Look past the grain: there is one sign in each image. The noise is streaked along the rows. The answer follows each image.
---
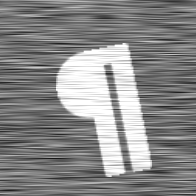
pilcrow
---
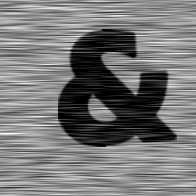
ampersand
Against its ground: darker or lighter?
darker
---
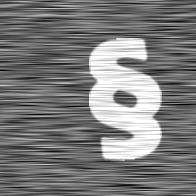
section sign
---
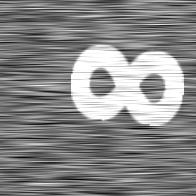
infinity sign
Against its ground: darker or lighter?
lighter
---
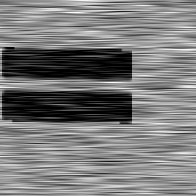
equals sign
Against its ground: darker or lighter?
darker
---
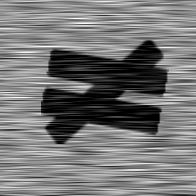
not-equal sign
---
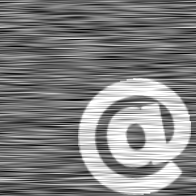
at sign
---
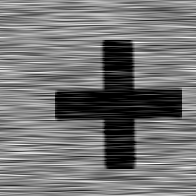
plus sign
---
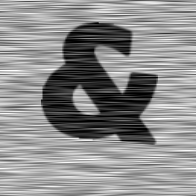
ampersand
